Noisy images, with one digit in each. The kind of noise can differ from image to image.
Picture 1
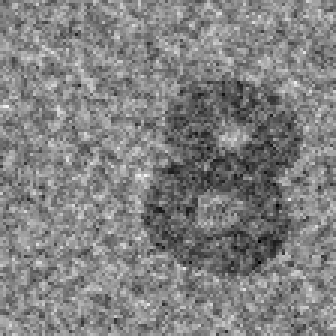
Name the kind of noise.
blotchy
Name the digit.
8
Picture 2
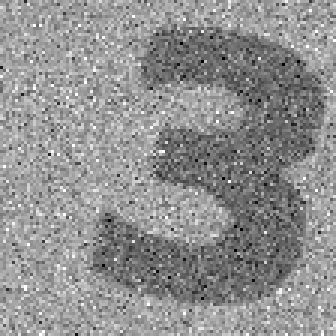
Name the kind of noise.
heavy tails
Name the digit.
3
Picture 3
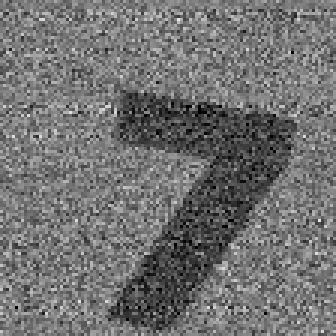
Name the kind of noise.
rows of uneven size
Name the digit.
7
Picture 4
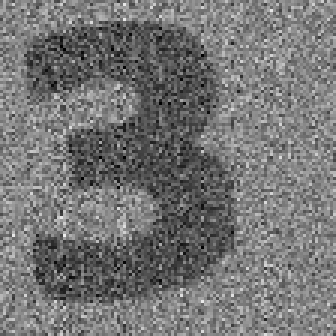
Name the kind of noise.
columns of uneven size
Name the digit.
3
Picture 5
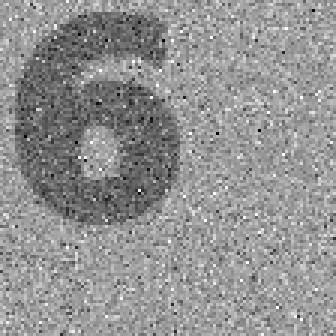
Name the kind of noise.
heavy tails
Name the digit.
6
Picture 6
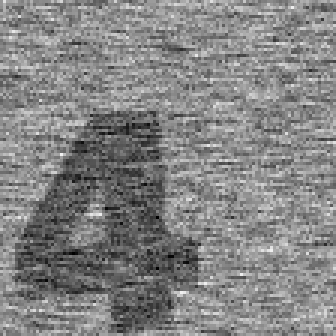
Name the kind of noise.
streaked along the rows
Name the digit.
4
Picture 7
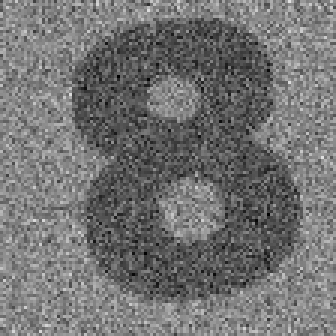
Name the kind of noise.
low rank plus noise
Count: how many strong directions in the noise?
three or four
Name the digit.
8
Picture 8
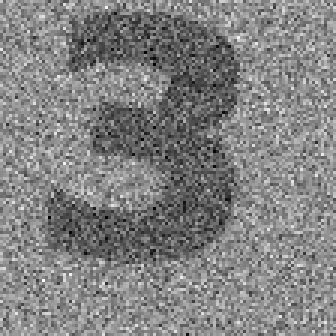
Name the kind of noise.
independent entries
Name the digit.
3
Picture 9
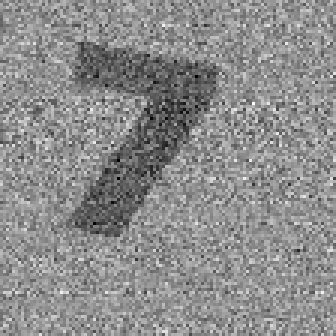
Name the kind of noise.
rows of uneven size
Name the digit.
7
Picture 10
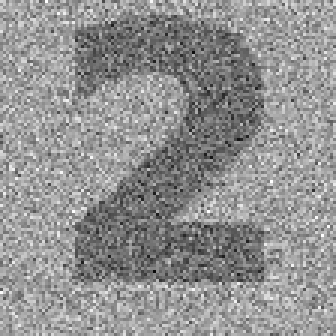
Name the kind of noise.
low rank plus noise
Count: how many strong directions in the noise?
one
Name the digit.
2
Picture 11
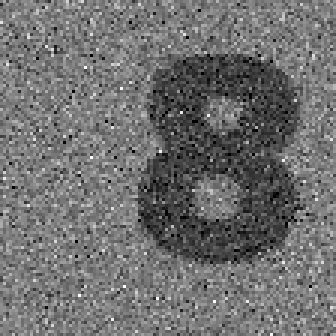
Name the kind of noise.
heavy tails
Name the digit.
8
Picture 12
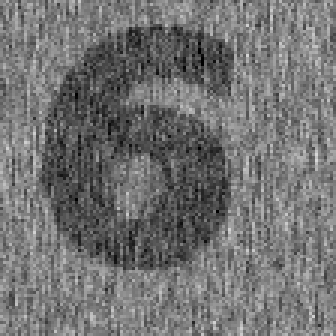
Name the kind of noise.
streaked along the columns
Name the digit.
6
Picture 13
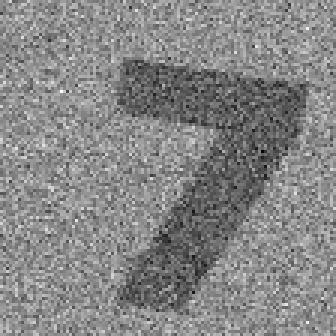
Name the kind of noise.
low rank plus noise
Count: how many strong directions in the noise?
two
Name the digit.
7
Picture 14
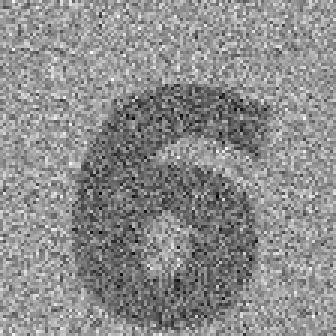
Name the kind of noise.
low rank plus noise
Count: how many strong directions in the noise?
five to eight
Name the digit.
6
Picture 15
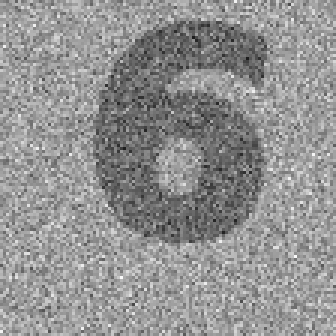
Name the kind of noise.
independent entries
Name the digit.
6
